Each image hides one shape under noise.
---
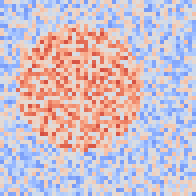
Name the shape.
disc
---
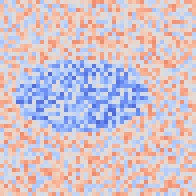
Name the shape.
ellipse
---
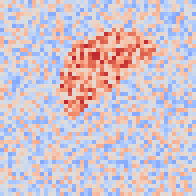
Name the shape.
half disc
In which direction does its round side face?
up and left
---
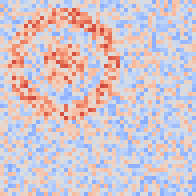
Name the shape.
bullseye
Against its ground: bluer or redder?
redder
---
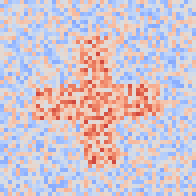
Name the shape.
cross
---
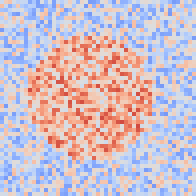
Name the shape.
disc
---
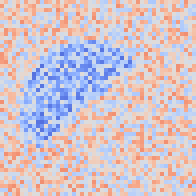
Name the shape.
half disc
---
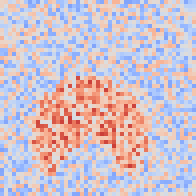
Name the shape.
disc with a wedge cut out
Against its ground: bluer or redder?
redder
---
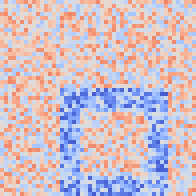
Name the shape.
square frame
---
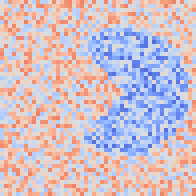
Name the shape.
disc with a wedge cut out
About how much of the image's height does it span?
two thirds
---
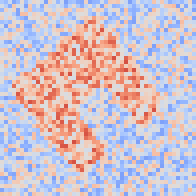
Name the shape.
square with a notch
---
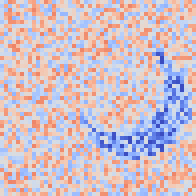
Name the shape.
crescent
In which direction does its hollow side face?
up and left
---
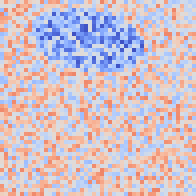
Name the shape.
ellipse
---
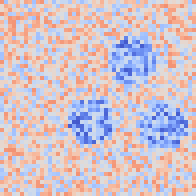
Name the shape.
three dots
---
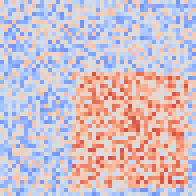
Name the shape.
square
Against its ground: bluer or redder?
redder
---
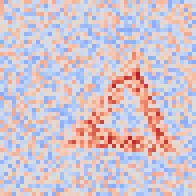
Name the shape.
triangle frame
